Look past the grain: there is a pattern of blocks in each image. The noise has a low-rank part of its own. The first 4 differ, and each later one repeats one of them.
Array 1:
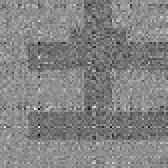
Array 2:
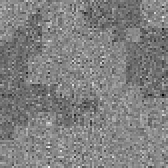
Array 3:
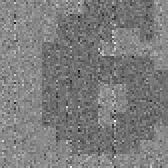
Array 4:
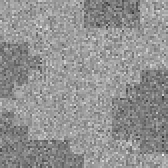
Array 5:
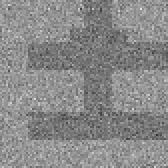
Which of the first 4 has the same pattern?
1
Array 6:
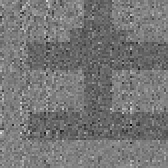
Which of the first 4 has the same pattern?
1
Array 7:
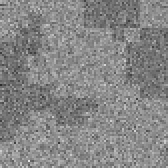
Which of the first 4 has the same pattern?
2
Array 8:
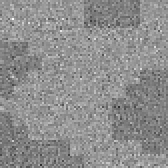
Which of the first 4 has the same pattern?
4
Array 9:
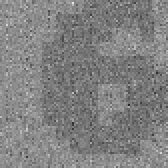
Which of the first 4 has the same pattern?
3
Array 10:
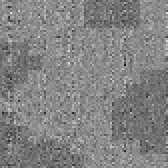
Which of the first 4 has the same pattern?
4
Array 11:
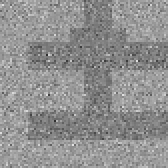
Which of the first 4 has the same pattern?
1
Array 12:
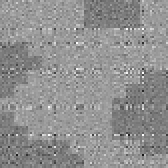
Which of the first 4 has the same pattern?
4
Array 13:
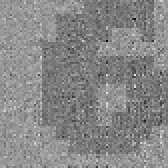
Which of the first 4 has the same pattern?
3
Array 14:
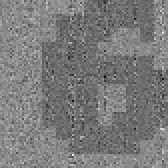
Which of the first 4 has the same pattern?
3
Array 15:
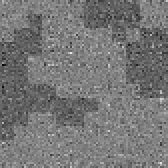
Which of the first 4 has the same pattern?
2
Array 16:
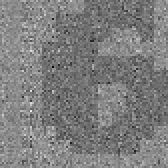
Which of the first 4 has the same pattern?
3
